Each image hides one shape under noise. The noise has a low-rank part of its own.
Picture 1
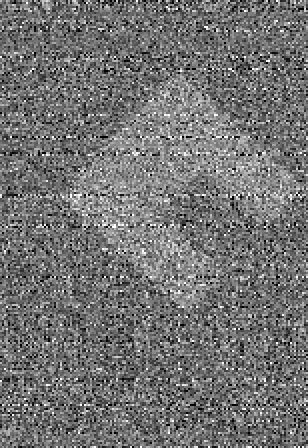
square with a notch
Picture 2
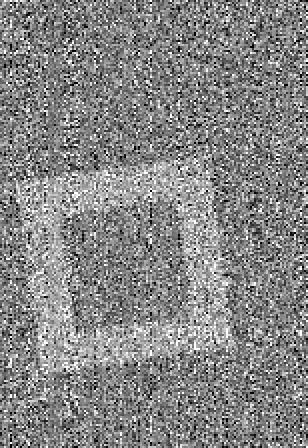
square frame
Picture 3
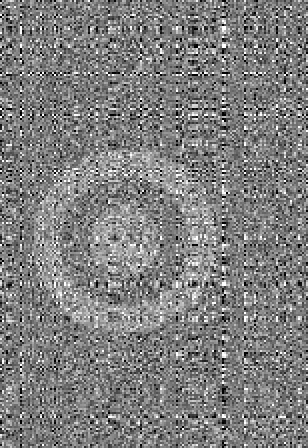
bullseye
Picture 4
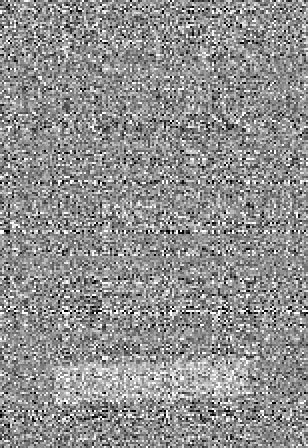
bar
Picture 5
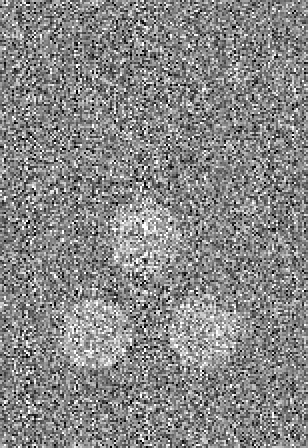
three dots
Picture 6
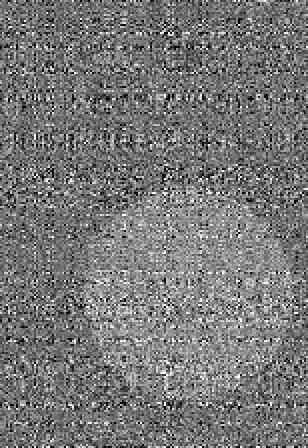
disc
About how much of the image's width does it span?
two thirds
